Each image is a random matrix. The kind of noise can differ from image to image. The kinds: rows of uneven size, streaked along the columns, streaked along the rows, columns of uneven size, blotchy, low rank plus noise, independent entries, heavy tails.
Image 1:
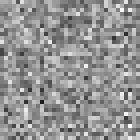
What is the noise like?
low rank plus noise
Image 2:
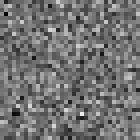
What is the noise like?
independent entries
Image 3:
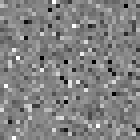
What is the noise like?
heavy tails
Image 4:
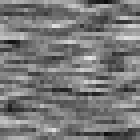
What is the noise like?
streaked along the rows
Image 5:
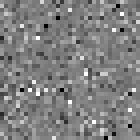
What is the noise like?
heavy tails
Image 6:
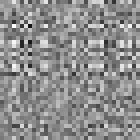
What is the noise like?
low rank plus noise
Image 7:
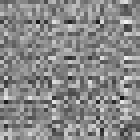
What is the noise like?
low rank plus noise
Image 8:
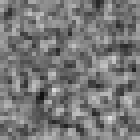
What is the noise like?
blotchy
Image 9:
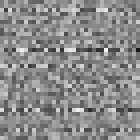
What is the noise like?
rows of uneven size
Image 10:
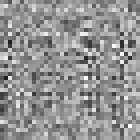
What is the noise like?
low rank plus noise
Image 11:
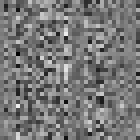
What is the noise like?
columns of uneven size
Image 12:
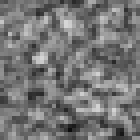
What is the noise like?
blotchy
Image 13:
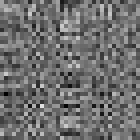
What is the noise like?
low rank plus noise
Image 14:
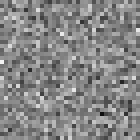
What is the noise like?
independent entries
